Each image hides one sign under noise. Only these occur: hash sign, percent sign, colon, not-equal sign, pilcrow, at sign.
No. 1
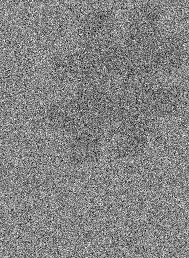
hash sign
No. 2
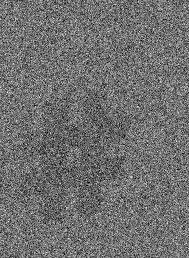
hash sign
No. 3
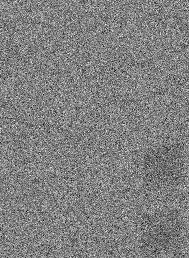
colon
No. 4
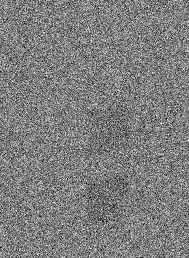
colon
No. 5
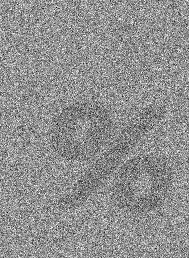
percent sign
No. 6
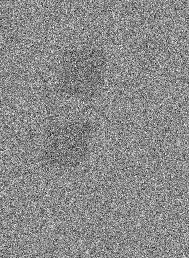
colon
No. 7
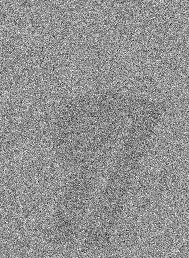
pilcrow
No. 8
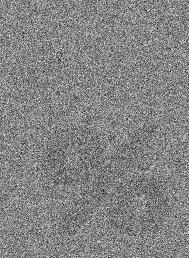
percent sign
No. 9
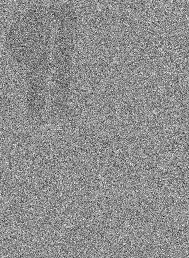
pilcrow
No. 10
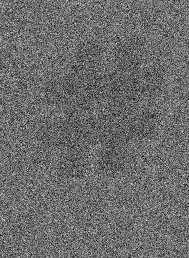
hash sign
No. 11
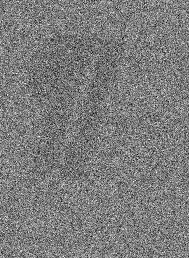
pilcrow
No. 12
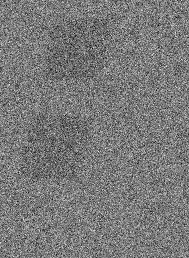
colon
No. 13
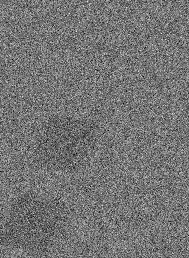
colon
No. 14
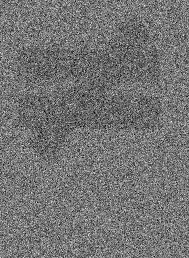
not-equal sign
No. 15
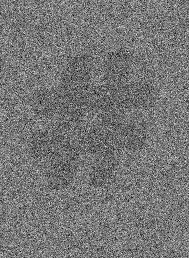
hash sign
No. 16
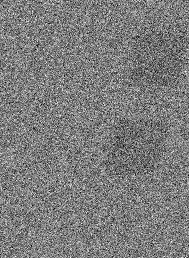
colon
